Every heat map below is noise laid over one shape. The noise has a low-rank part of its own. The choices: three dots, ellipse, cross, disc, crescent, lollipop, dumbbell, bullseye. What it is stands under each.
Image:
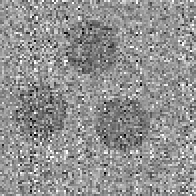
three dots
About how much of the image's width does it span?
two thirds
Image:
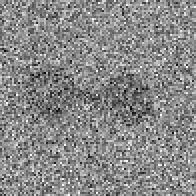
dumbbell
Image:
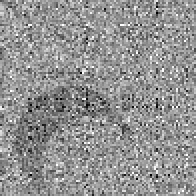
crescent
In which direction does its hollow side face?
down and right
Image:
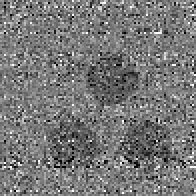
three dots
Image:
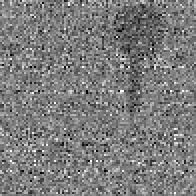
lollipop
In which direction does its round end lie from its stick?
up
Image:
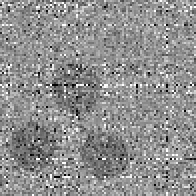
three dots
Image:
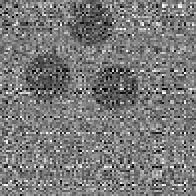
three dots
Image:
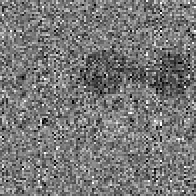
dumbbell
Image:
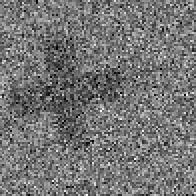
cross
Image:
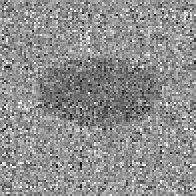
ellipse
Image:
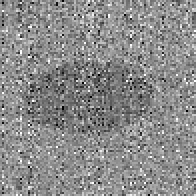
ellipse
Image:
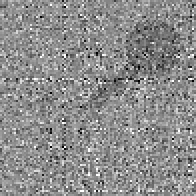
lollipop
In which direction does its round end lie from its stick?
up and right
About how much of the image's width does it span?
half
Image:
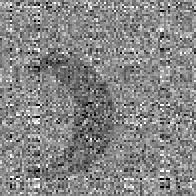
crescent
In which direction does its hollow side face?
left
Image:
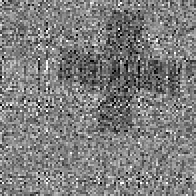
cross
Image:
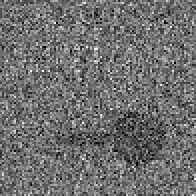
lollipop
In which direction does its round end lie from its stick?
right
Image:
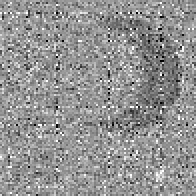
crescent
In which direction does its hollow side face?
left
